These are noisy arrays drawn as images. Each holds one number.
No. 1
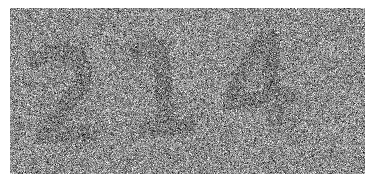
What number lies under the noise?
214
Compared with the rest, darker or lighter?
darker
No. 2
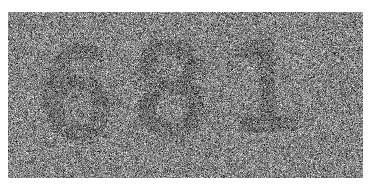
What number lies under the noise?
681
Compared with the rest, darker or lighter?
darker
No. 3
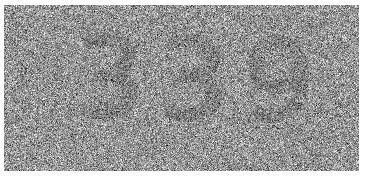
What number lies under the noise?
339
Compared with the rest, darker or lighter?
darker
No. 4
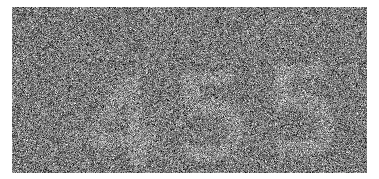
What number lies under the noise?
455
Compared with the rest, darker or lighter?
lighter
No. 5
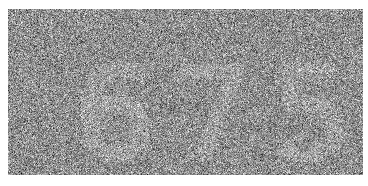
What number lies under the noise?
675
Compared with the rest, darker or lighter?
lighter
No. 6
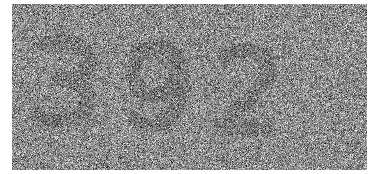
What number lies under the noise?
392
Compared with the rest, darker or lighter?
darker
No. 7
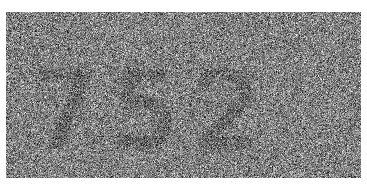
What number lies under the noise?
752
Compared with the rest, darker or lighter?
darker
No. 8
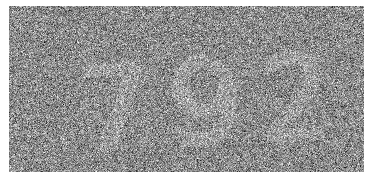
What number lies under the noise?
792
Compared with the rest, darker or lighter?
lighter
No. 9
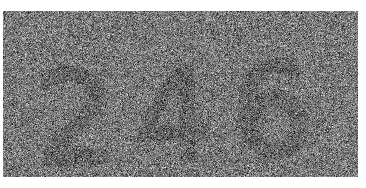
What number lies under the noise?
246
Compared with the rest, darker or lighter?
darker
